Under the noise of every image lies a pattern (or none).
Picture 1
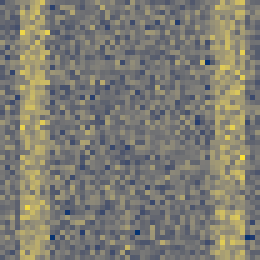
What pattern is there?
bands of columns
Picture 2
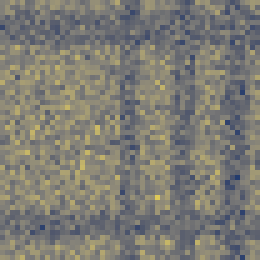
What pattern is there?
bands of rows crossing bands of columns
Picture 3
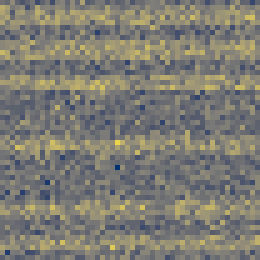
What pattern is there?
bands of rows
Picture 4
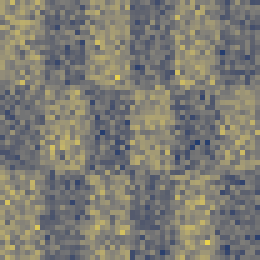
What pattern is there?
a checkerboard
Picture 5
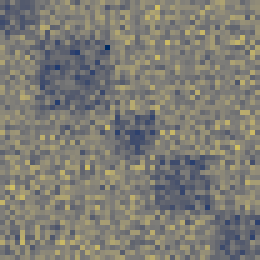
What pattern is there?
blocks along the diagonal
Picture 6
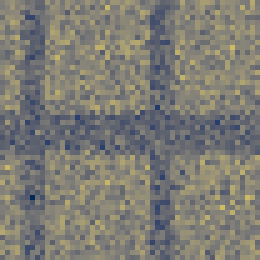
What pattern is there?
bands of rows crossing bands of columns
